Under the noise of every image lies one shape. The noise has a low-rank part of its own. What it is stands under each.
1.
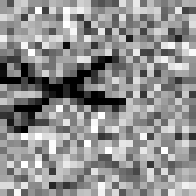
pair of scissors
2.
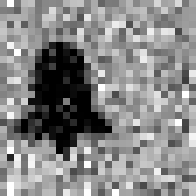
bell
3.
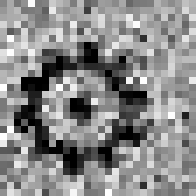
gear
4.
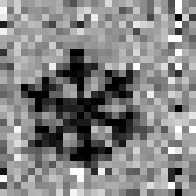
snowflake
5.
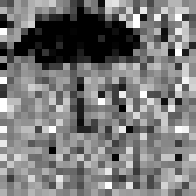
umbrella
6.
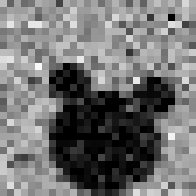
bear's head
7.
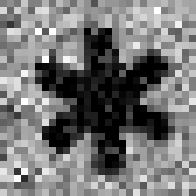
asterisk
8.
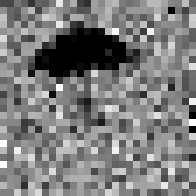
umbrella
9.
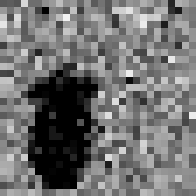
footprint
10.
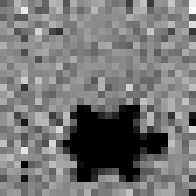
turtle
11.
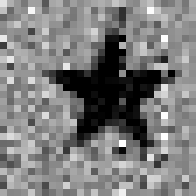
star
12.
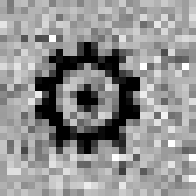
gear
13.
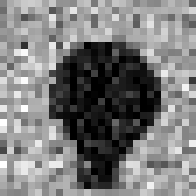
light bulb
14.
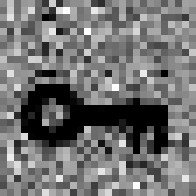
key
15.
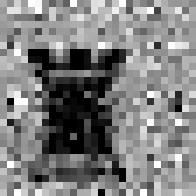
chess rook
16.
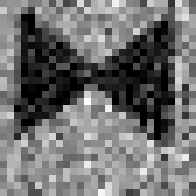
bow tie
